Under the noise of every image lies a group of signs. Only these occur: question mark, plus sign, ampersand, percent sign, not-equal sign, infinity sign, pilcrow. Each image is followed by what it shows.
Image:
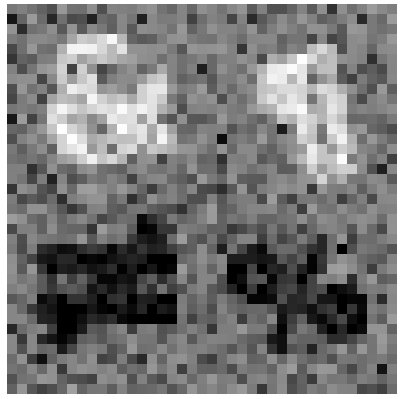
top left: light ampersand; top right: light pilcrow; bottom left: dark not-equal sign; bottom right: dark percent sign
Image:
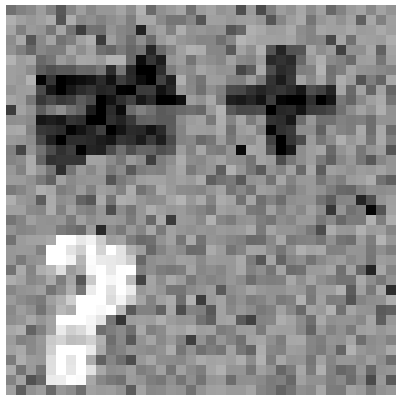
top left: dark not-equal sign; top right: dark plus sign; bottom left: light question mark
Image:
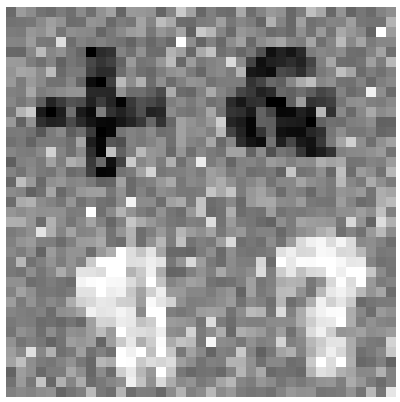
top left: dark plus sign; top right: dark ampersand; bottom left: light pilcrow; bottom right: light question mark
